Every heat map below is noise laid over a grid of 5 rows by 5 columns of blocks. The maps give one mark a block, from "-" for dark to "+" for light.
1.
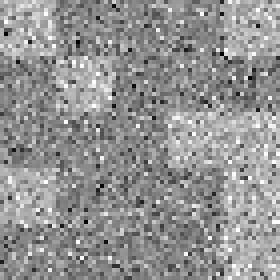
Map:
+ - - - +
- + - - -
- - - + +
+ - - - +
- - - - +
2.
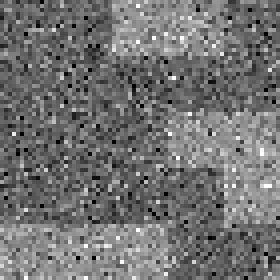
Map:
- - + + -
- - - - -
- - - + +
- - - - +
+ + + - -
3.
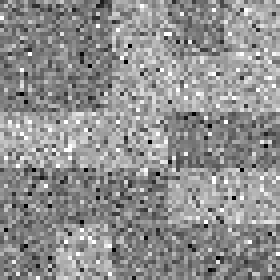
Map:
- - + - +
- - + + +
+ + + - -
- - - + +
- + - - -
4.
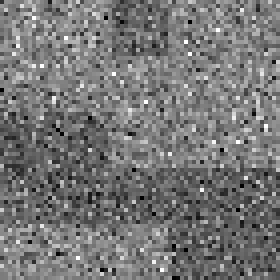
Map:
+ + - + +
+ + + + +
- - + + +
- - - - -
+ + + - -
